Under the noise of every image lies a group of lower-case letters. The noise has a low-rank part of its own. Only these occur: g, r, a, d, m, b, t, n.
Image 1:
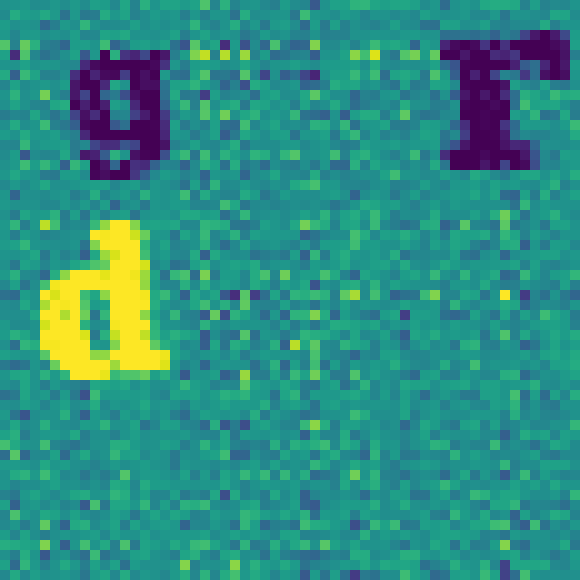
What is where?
top left: dark g; top right: dark r; middle left: light d
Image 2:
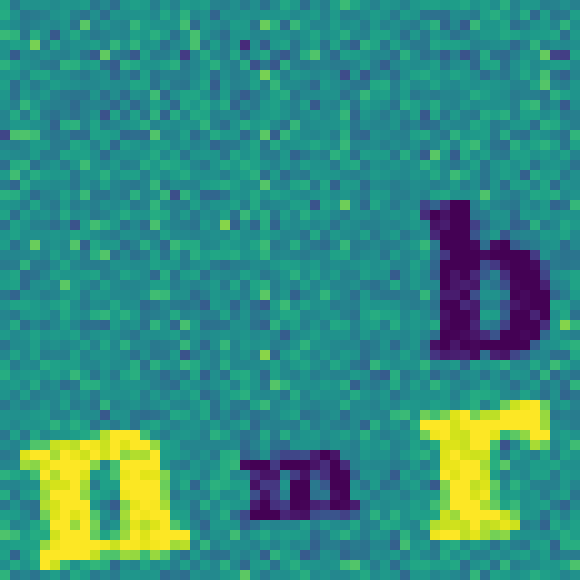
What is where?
middle right: dark b; bottom left: light n; bottom middle: dark m; bottom right: light r
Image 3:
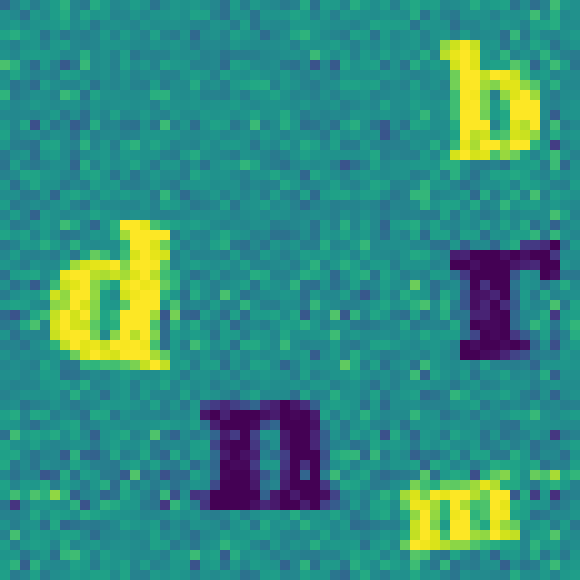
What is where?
top right: light b; middle left: light d; middle right: dark r; bottom middle: dark n; bottom right: light m
